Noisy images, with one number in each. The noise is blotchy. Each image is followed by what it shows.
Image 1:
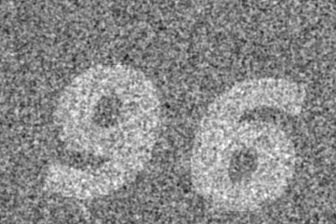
96
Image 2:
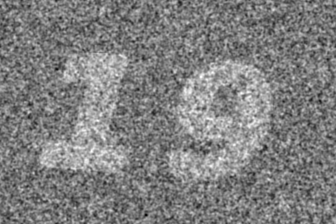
19
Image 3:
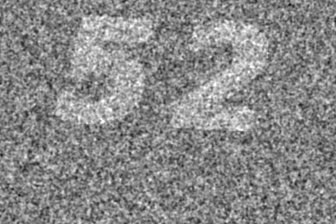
52
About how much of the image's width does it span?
two thirds
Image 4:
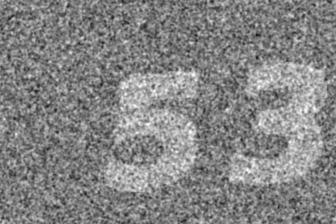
53
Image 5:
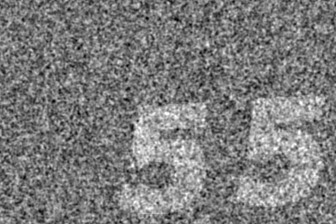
55
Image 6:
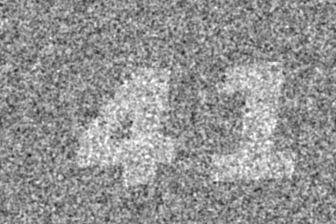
41
